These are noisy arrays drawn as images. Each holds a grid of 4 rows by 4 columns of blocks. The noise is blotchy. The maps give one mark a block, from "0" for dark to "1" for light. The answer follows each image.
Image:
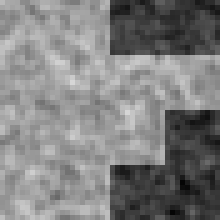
1100
1111
1110
1100
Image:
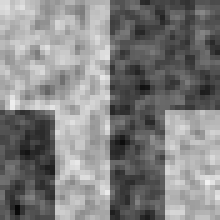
1100
1100
0101
0101
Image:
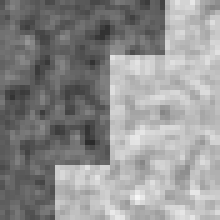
0001
0011
0011
0111
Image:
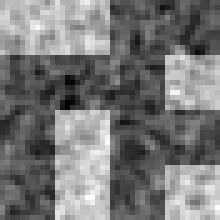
1100
0001
0100
0101
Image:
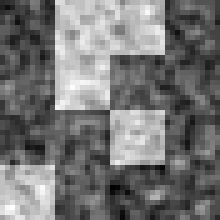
0110
0100
0010
1000
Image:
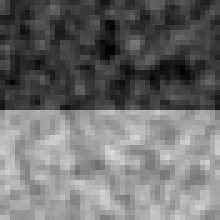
0000
0000
1111
1111
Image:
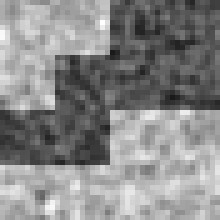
1100
1000
0011
1111
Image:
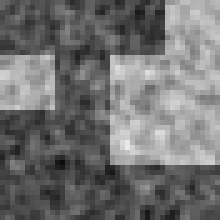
0001
1011
0011
0000
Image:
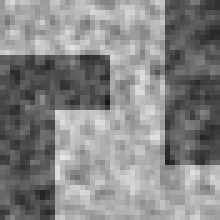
1110
0010
0110
0111
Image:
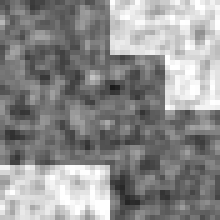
0011
0001
0000
1100
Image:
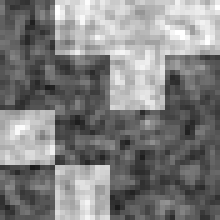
0111
0010
1000
0100
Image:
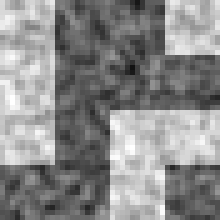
1001
1000
1011
0010
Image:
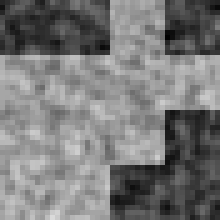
0010
1111
1110
1100
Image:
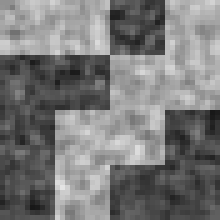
1101
0011
0110
0100
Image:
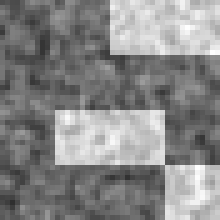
0011
0000
0110
0001
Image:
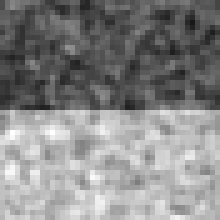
0000
0000
1111
1111
